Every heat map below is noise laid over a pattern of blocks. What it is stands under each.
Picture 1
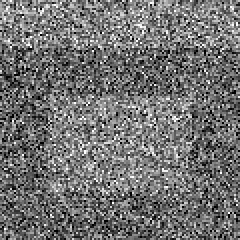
left and right mirror each other
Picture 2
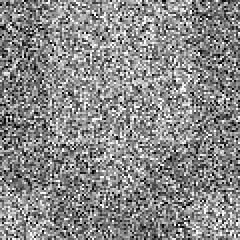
left and right mirror each other
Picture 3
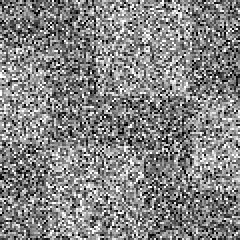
the same after a half turn
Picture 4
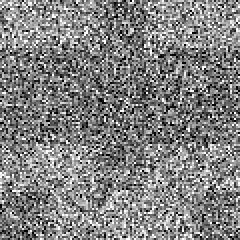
left and right mirror each other
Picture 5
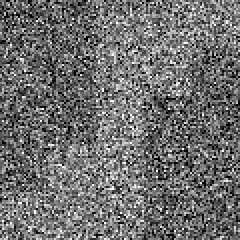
the same after a half turn
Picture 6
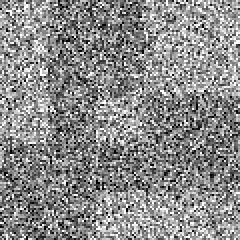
mirrored about the diagonal from the bottom left
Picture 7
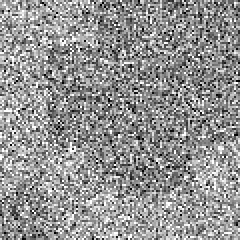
mirrored about the diagonal from the bottom left
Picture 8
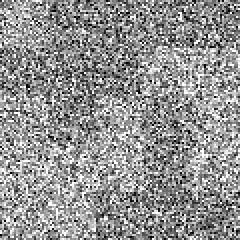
no symmetry
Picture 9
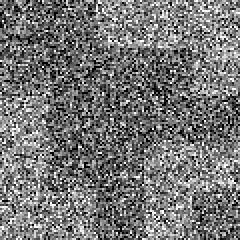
mirrored about the diagonal from the top left
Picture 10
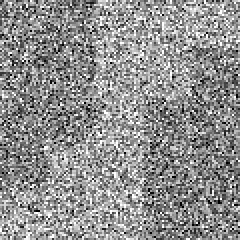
the same after a half turn
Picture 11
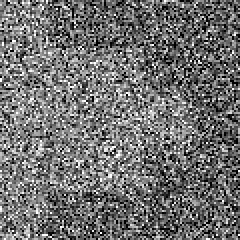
top and bottom mirror each other
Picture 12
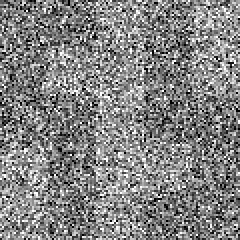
the same after a half turn
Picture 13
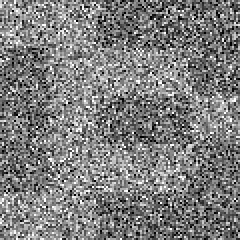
top and bottom mirror each other
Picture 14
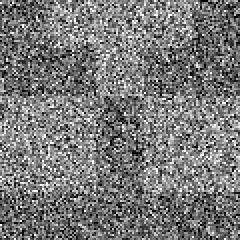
left and right mirror each other
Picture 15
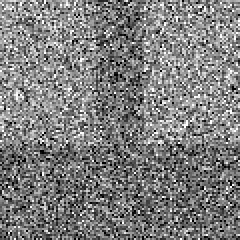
left and right mirror each other
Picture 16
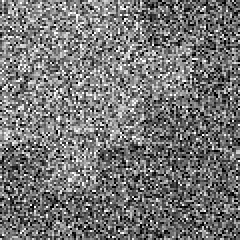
mirrored about the diagonal from the top left
